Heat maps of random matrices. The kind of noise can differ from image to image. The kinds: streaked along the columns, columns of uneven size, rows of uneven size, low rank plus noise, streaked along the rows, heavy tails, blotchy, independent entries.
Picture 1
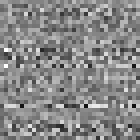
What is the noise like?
rows of uneven size
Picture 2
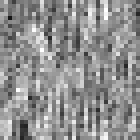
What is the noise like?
streaked along the columns
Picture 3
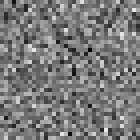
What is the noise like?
independent entries
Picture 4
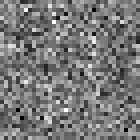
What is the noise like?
independent entries
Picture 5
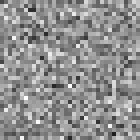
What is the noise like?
independent entries
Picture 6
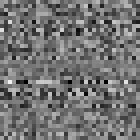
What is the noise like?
rows of uneven size
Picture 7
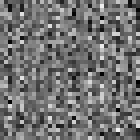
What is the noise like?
columns of uneven size
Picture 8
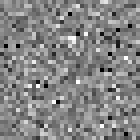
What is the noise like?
heavy tails
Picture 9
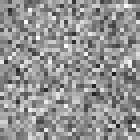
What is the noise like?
independent entries
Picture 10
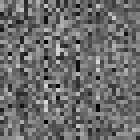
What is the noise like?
columns of uneven size
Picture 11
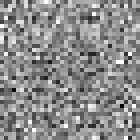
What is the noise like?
low rank plus noise
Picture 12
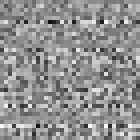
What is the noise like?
rows of uneven size
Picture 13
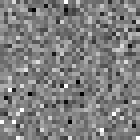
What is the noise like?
heavy tails
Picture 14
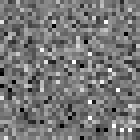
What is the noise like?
heavy tails
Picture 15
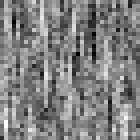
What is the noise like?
streaked along the columns
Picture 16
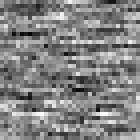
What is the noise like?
streaked along the rows
